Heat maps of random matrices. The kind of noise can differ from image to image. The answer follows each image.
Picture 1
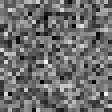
independent entries
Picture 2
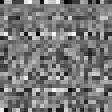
rows of uneven size
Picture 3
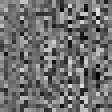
columns of uneven size
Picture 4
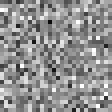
independent entries
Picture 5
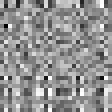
low rank plus noise
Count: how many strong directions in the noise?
one
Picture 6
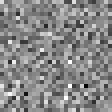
low rank plus noise
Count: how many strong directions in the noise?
five to eight
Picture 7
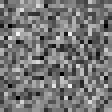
low rank plus noise
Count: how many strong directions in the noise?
five to eight
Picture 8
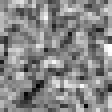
blotchy
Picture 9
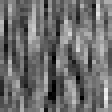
streaked along the columns
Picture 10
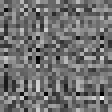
low rank plus noise
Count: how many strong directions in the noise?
two
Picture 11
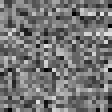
low rank plus noise
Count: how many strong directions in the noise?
three or four
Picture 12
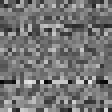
rows of uneven size
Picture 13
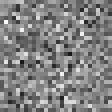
independent entries
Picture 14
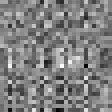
low rank plus noise
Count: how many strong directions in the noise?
one
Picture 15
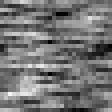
streaked along the rows
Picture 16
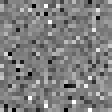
heavy tails
